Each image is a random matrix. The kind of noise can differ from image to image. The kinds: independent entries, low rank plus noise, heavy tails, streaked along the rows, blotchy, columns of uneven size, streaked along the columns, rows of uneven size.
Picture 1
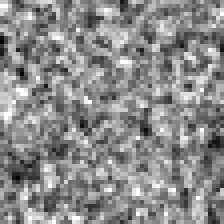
blotchy
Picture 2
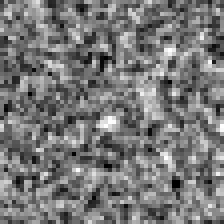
blotchy
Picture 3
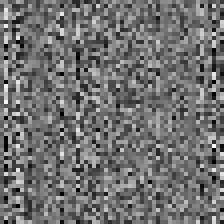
columns of uneven size
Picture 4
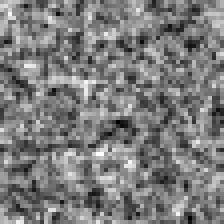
blotchy
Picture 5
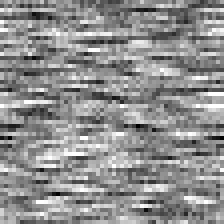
streaked along the rows
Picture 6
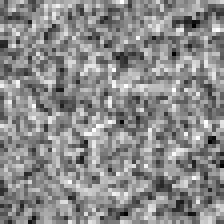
blotchy
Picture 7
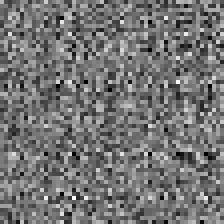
low rank plus noise
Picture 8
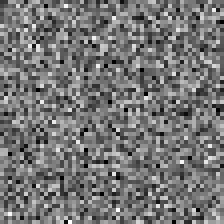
independent entries
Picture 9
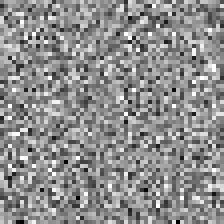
low rank plus noise
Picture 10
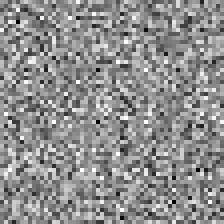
low rank plus noise
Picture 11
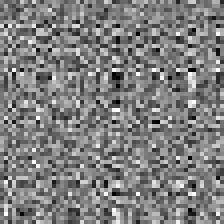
low rank plus noise
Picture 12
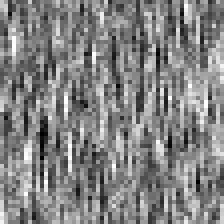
streaked along the columns
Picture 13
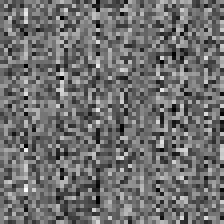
columns of uneven size
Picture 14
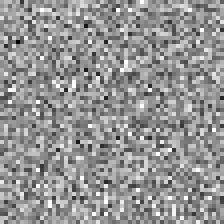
independent entries
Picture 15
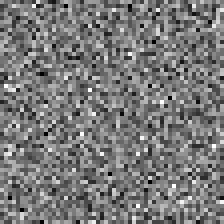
independent entries
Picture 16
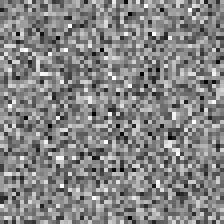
independent entries
